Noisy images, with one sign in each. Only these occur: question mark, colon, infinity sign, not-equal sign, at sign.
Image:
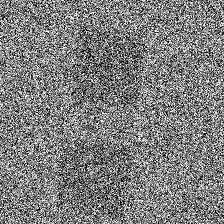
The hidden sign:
colon
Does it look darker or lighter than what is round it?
darker
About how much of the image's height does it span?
nearly all
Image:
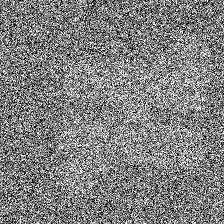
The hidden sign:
not-equal sign
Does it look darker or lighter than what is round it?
lighter
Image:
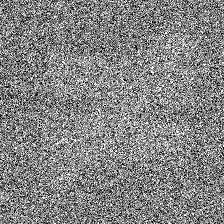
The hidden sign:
not-equal sign
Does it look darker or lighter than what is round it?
lighter
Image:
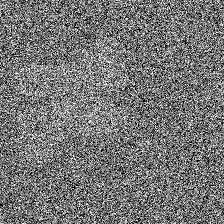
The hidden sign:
not-equal sign
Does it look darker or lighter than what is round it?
lighter
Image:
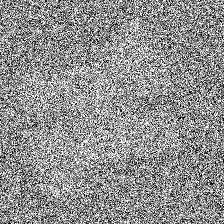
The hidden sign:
not-equal sign
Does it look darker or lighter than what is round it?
lighter
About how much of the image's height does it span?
nearly all
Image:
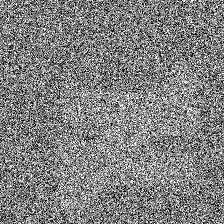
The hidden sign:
not-equal sign
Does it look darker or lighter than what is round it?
lighter
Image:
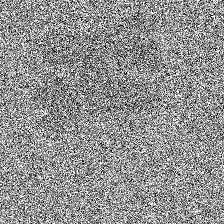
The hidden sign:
not-equal sign
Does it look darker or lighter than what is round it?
darker
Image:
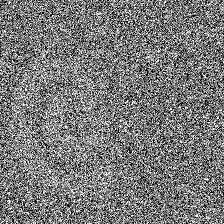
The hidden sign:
at sign
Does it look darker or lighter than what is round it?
lighter
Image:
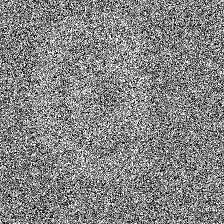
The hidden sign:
at sign
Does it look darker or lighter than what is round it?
lighter
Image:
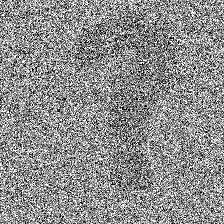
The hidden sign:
question mark
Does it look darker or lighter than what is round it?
darker
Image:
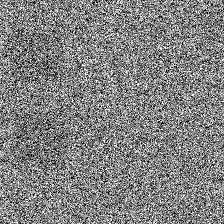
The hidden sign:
colon
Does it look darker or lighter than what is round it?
darker
